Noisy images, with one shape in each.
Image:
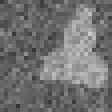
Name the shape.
chess pawn
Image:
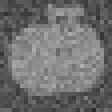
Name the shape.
apple
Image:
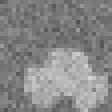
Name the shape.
car
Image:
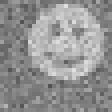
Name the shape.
smiling face
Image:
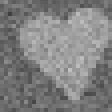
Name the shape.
heart
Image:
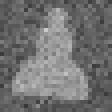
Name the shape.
chess pawn
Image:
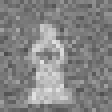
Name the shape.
chess bishop
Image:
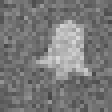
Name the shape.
bell
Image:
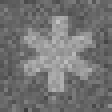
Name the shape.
asterisk
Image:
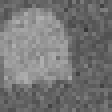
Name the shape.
ghost
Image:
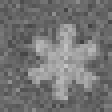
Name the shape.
asterisk
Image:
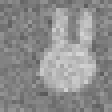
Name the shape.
rabbit's head
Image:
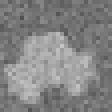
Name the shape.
car
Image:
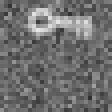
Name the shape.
key
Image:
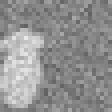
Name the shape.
footprint
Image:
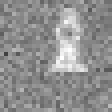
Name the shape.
chess bishop
